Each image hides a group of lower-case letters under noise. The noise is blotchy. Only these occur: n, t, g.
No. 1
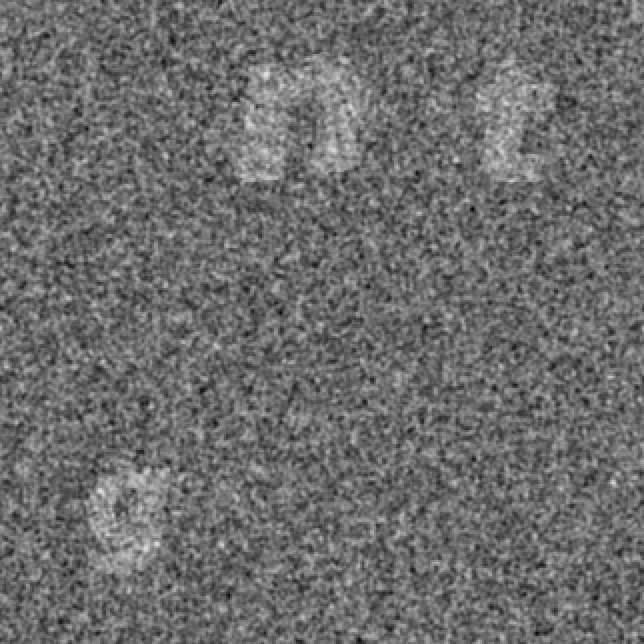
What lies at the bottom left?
g
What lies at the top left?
nothing
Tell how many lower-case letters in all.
3
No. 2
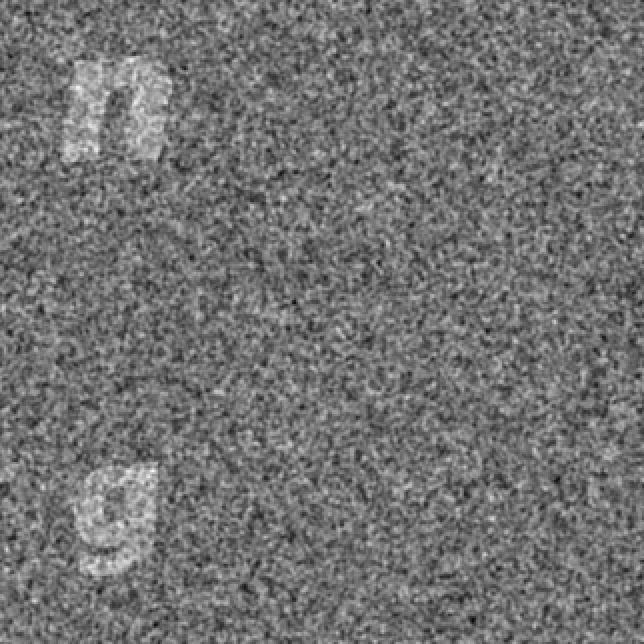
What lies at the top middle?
nothing
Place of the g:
bottom left
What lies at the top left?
n
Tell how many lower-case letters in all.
2
